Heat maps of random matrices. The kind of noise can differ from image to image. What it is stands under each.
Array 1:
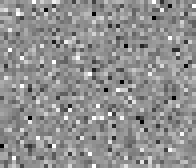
heavy tails
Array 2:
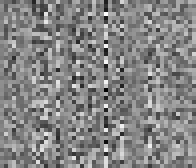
columns of uneven size
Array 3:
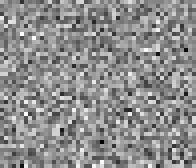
low rank plus noise
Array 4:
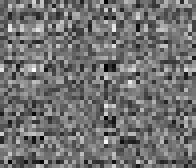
low rank plus noise
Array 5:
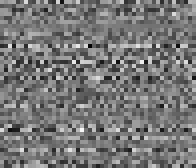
rows of uneven size
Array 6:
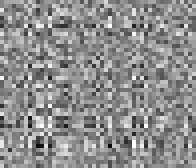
low rank plus noise
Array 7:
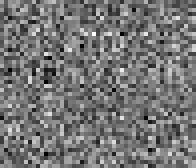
low rank plus noise
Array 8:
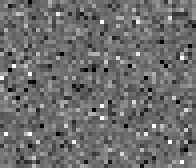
heavy tails
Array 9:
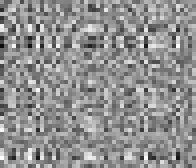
low rank plus noise
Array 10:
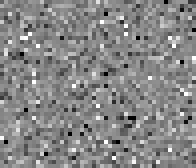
heavy tails
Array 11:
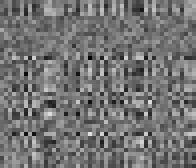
low rank plus noise
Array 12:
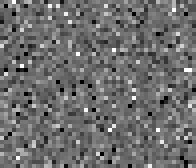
heavy tails
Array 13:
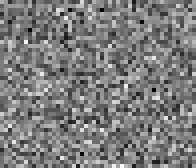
independent entries
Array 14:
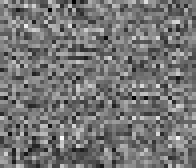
low rank plus noise
